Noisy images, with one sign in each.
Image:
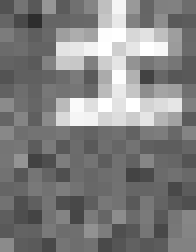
plus-minus sign
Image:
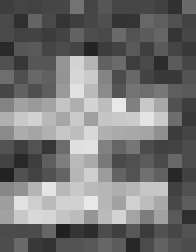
plus-minus sign
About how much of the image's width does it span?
nearly all
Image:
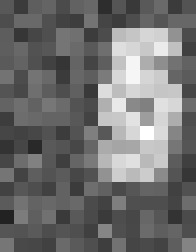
section sign
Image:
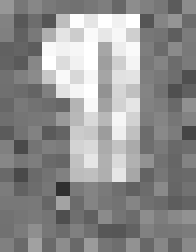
pilcrow
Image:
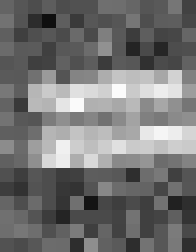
equals sign
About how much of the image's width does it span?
nearly all
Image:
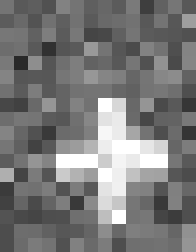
plus sign
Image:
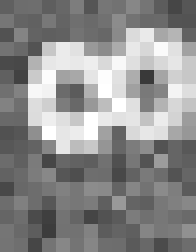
infinity sign
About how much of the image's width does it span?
nearly all
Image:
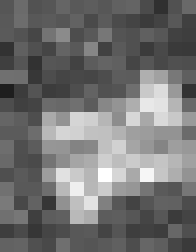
not-equal sign
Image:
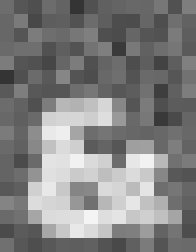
ampersand
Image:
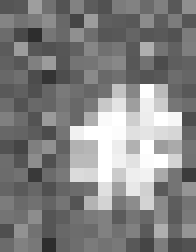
hash sign
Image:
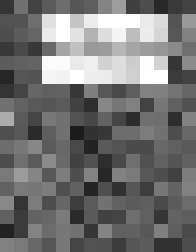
equals sign
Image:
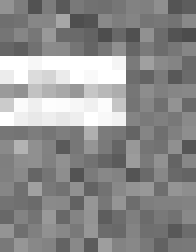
equals sign
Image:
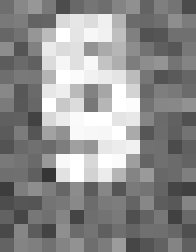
section sign
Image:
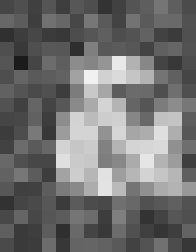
ampersand
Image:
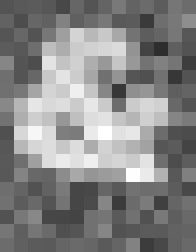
ampersand
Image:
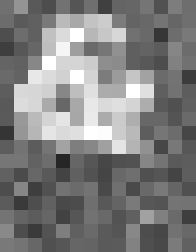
ampersand
